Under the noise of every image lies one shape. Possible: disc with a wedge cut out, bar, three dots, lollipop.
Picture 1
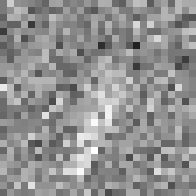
bar
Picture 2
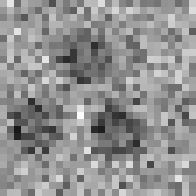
three dots
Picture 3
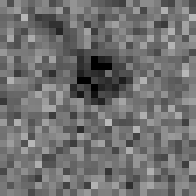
lollipop
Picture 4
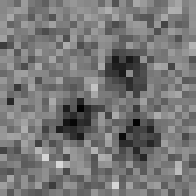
three dots
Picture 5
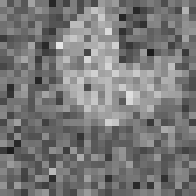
disc with a wedge cut out
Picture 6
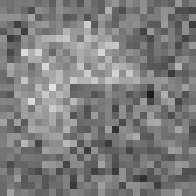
disc with a wedge cut out
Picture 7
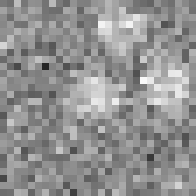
three dots
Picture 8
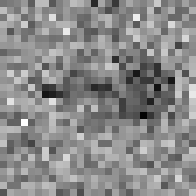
lollipop
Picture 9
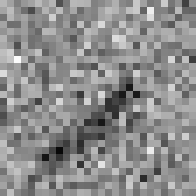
bar
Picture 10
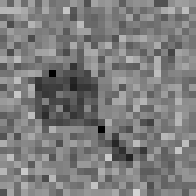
lollipop
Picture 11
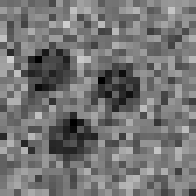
three dots
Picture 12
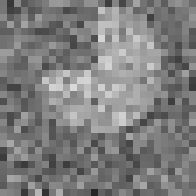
disc with a wedge cut out
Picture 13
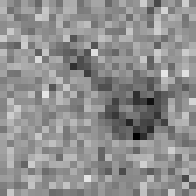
lollipop
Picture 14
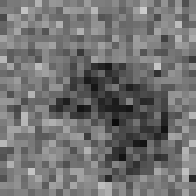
disc with a wedge cut out
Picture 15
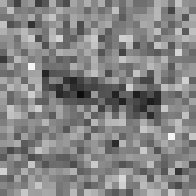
bar
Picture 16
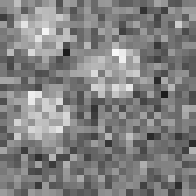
three dots
